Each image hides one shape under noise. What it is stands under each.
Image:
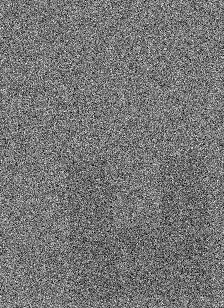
square with a notch
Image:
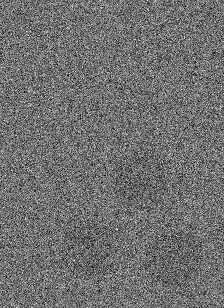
three dots
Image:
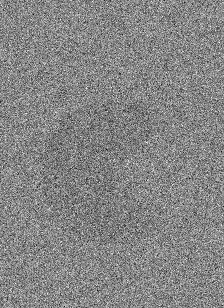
disc with a wedge cut out
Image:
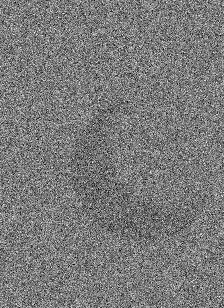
crescent
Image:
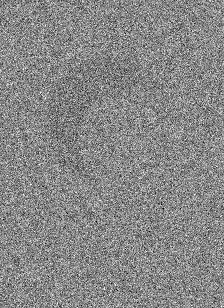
crescent
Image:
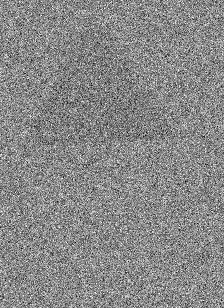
triangle
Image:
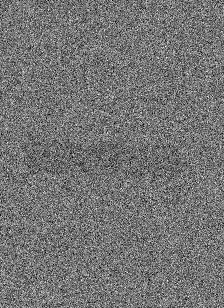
bar
